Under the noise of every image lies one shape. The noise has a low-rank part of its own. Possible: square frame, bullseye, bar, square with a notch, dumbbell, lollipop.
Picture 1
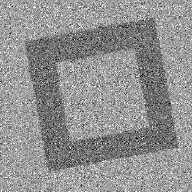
dark square frame
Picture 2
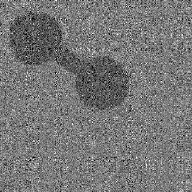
dark dumbbell
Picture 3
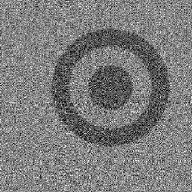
dark bullseye
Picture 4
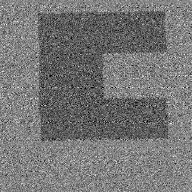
dark square with a notch
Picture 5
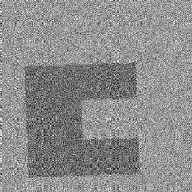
dark square with a notch
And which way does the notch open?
right
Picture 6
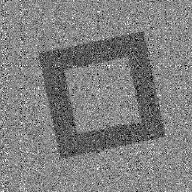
dark square frame
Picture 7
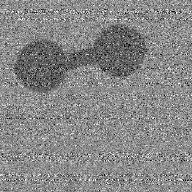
dark dumbbell
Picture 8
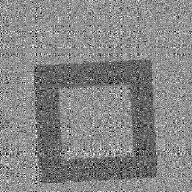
dark square frame
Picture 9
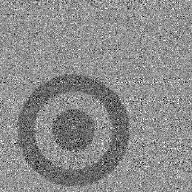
dark bullseye
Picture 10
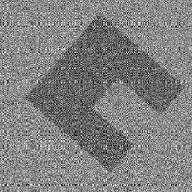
dark square with a notch
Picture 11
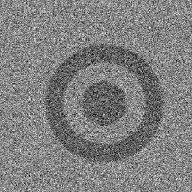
dark bullseye
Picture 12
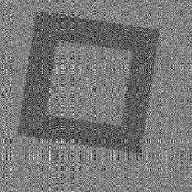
dark square frame
